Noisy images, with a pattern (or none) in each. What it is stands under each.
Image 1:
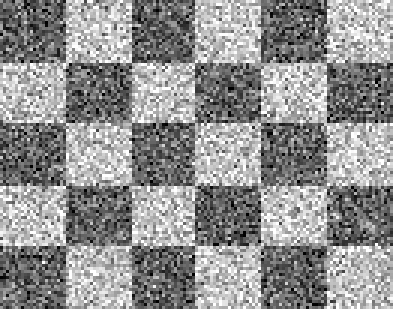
a checkerboard
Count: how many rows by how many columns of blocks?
5 by 6
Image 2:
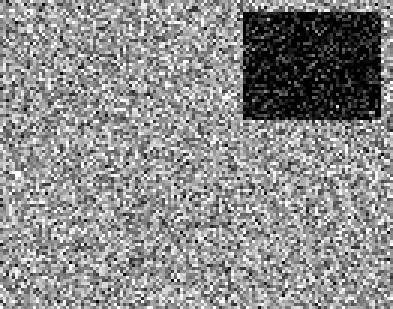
one block
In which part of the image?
top right
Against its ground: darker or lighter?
darker
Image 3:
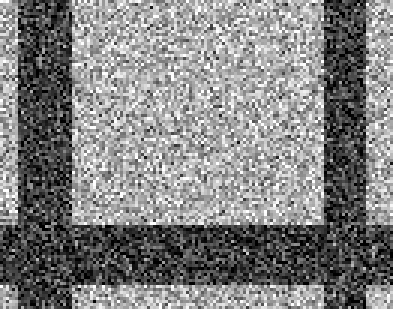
bands of rows crossing bands of columns
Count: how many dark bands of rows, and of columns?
1 and 2
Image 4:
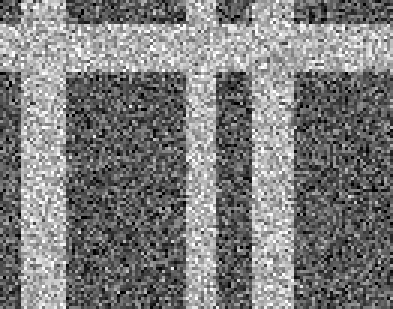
bands of rows crossing bands of columns
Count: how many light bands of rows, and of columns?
1 and 3
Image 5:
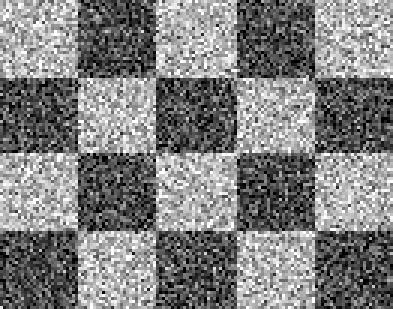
a checkerboard
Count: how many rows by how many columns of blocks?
4 by 5
